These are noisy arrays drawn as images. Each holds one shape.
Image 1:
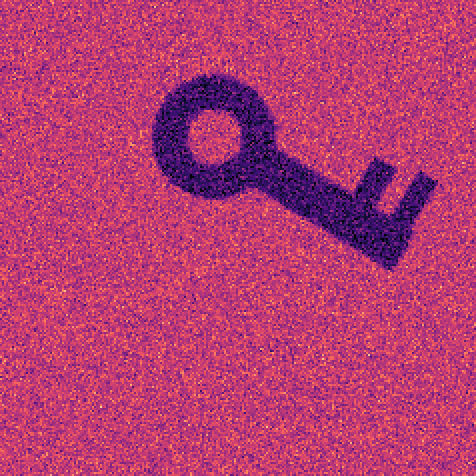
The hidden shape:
key
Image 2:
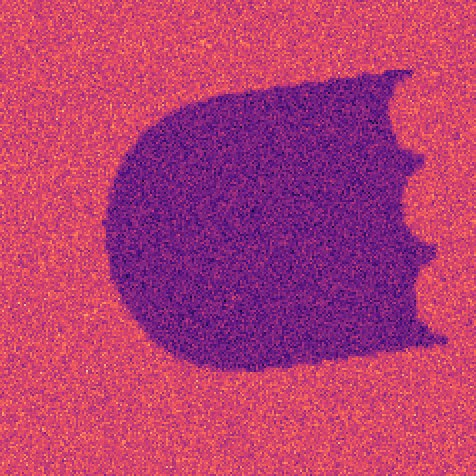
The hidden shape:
ghost
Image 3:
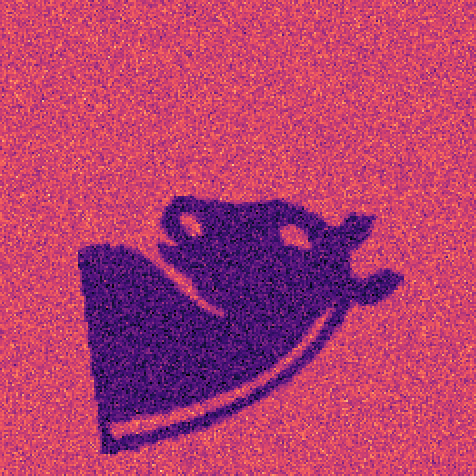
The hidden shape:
chess knight
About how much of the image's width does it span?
two thirds
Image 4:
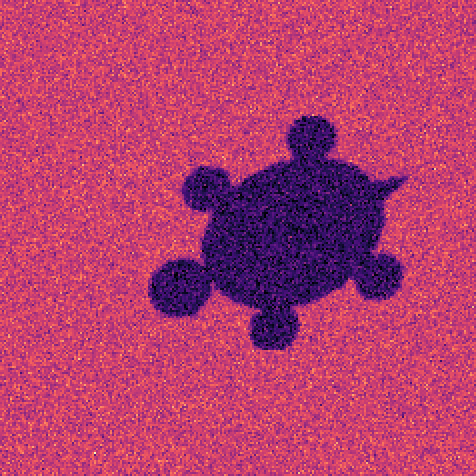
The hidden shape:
turtle
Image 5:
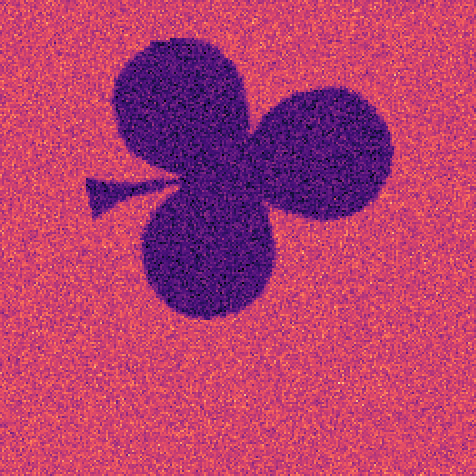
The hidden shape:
club
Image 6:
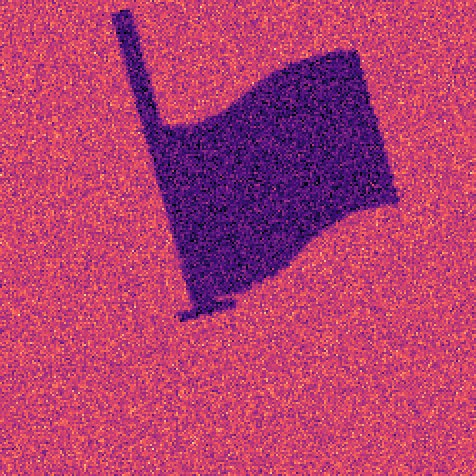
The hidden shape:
flag
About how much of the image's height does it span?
two thirds
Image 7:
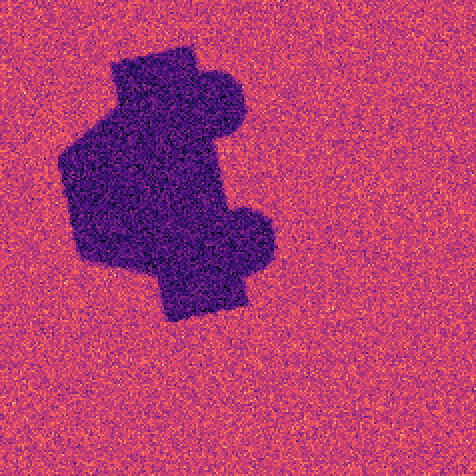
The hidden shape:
car
